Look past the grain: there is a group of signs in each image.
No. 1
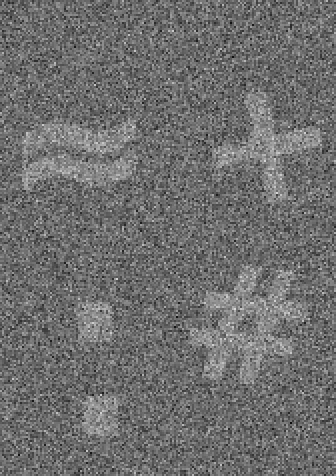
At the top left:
approximately sign
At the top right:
plus sign
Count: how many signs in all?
4
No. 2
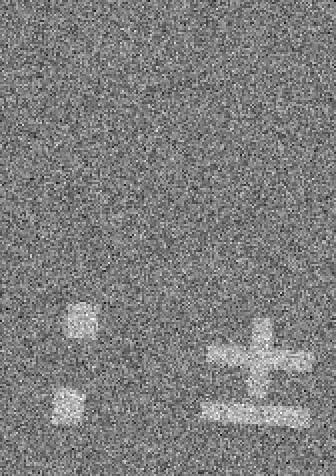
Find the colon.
bottom left
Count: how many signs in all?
2
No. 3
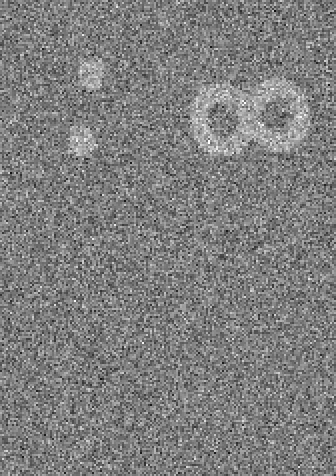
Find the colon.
top left
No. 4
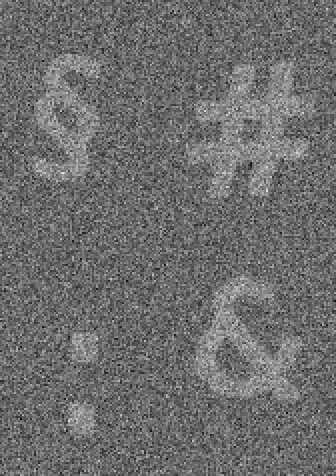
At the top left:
section sign
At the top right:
hash sign
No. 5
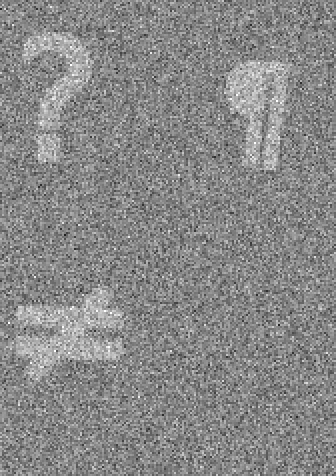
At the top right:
pilcrow
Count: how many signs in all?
3
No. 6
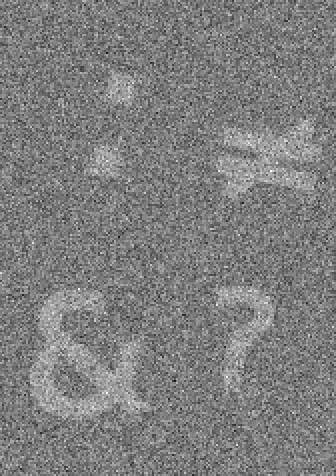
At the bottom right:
question mark
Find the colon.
top left
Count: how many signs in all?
4
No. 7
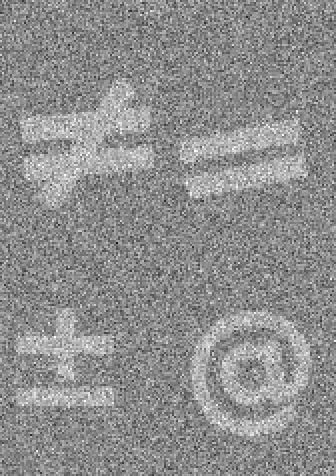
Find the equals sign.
top right
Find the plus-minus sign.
bottom left
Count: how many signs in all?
4
